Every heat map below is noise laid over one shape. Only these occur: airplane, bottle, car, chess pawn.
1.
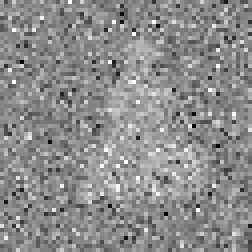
chess pawn
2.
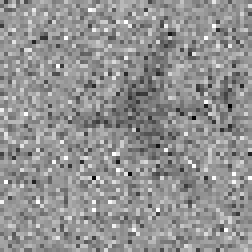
airplane
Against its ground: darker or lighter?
darker
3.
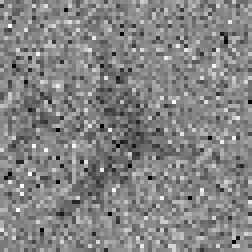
airplane
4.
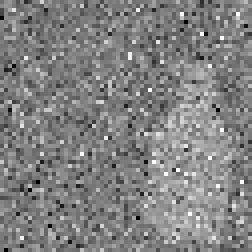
bottle
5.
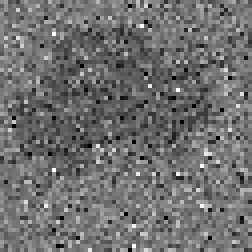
car
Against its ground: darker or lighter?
darker
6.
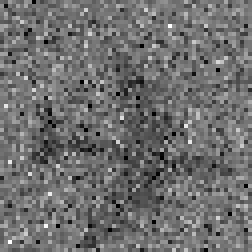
airplane
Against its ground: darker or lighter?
darker
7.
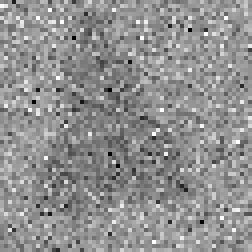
chess pawn
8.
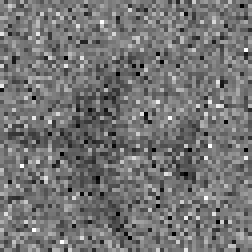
airplane
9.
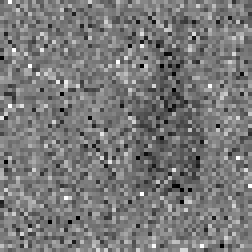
bottle
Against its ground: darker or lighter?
darker
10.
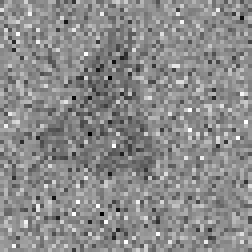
chess pawn
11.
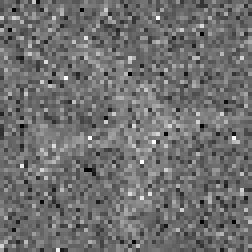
airplane
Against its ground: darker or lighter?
lighter
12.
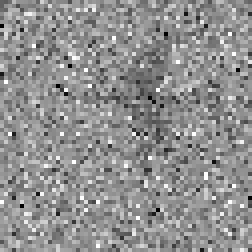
airplane
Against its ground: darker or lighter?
darker
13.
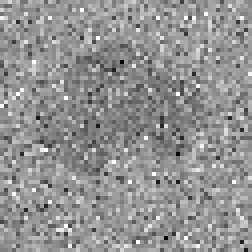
car
